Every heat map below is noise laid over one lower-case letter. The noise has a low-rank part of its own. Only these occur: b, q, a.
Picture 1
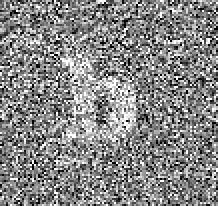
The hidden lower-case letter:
b
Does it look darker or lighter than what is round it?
lighter
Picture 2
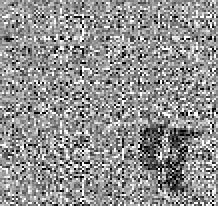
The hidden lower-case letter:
q
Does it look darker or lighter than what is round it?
darker
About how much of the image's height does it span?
a third
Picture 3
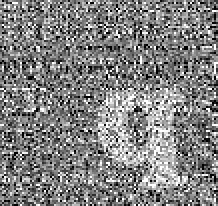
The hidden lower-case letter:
q
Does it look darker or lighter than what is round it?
lighter
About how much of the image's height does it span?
half
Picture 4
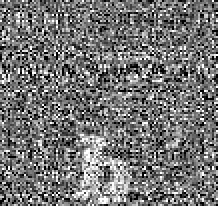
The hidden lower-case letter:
b
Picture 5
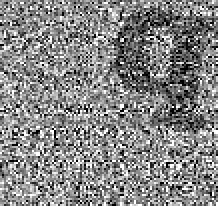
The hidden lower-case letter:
q
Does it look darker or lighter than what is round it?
darker
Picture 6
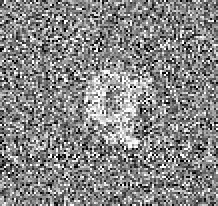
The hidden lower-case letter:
q
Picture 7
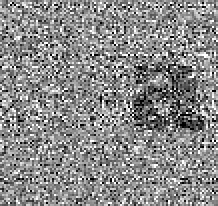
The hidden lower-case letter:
a
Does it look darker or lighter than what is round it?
darker
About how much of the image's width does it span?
a third
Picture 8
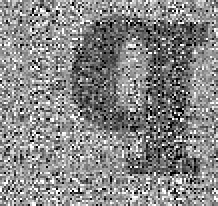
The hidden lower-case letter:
q
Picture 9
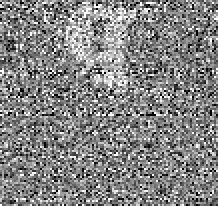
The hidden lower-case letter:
q
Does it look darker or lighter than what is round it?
lighter
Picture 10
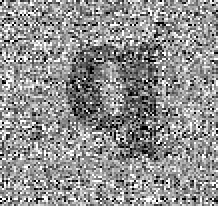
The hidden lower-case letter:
q
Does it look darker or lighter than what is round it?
darker
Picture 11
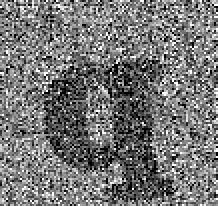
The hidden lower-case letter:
q
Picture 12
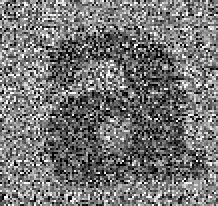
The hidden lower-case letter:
a
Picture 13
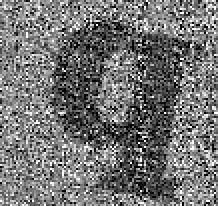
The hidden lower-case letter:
q
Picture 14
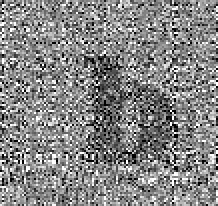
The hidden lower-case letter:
b
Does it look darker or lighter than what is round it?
darker
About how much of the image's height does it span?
half
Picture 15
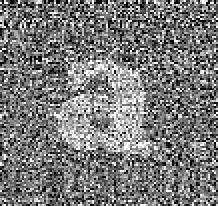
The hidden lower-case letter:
a
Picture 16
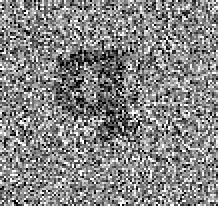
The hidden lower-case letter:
q
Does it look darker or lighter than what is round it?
darker
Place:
centre
